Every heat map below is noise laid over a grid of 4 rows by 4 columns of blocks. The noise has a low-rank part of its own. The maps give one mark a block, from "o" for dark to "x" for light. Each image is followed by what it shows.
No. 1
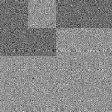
o x o o
o o x x
x x x x
x x x x
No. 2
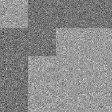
x o o o
o o x x
o x x x
o x x x
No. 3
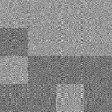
x x x x
o x x x
x o o o
o o x o
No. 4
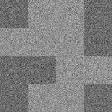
o x x o
x x x o
o o x x
o x x o
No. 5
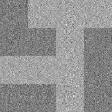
o x x x
o o x o
x x x o
o o x o
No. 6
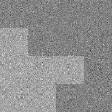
o o o o
x o o o
x x x o
x x o o
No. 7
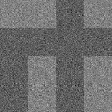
x x o x
o o o o
o x o x
o x o x
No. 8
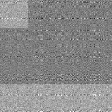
x o o o
o o o o
o o o o
x x x x
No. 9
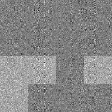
o o o o
o o o o
x x o x
x o o o
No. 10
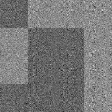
o x x x
x o o x
x o o x
o o o x
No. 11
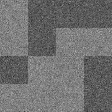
x o o o
x o x x
o x x o
x x x o
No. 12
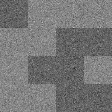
o x x x
x x o o
x o o x
x x o o
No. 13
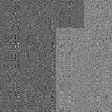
o o o x
o o x x
o o x x
o o x x
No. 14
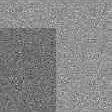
x x x x
o o x x
o o x x
o o x x
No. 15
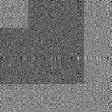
x o o x
o o o x
o o o x
x x x x
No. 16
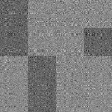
o x x x
o x x o
x o x x
x o x x
